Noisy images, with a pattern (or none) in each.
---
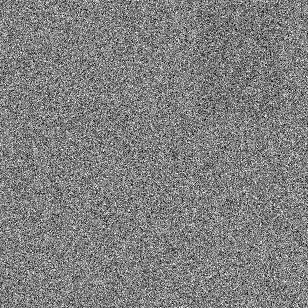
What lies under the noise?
one block
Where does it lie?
top right
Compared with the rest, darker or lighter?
darker
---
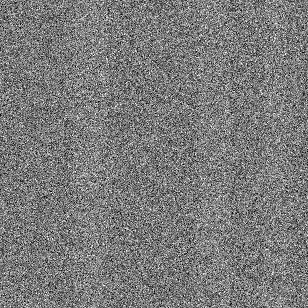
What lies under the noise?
bands of columns
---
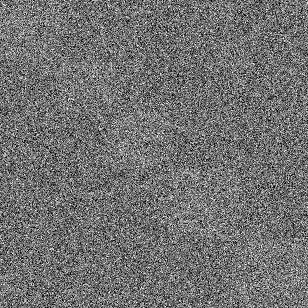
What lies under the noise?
blocks along the diagonal
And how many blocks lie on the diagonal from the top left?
5
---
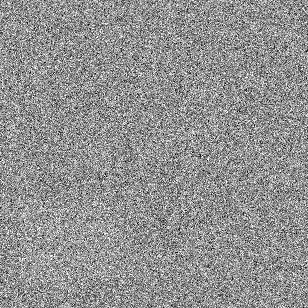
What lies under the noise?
one block
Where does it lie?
bottom left
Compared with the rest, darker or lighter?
lighter
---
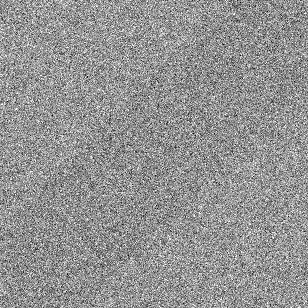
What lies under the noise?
a diagonal band
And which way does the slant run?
bottom left to top right
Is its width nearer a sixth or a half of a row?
a half
